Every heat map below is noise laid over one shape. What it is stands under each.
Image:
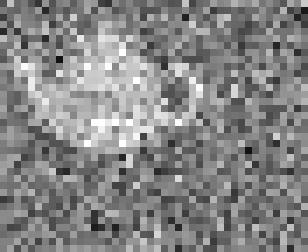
light teapot
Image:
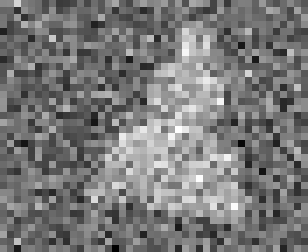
light chess pawn
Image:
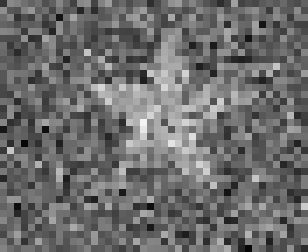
light star
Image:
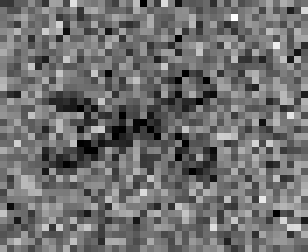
dark pair of scissors
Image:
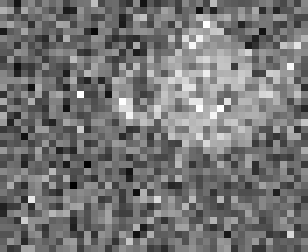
light teapot
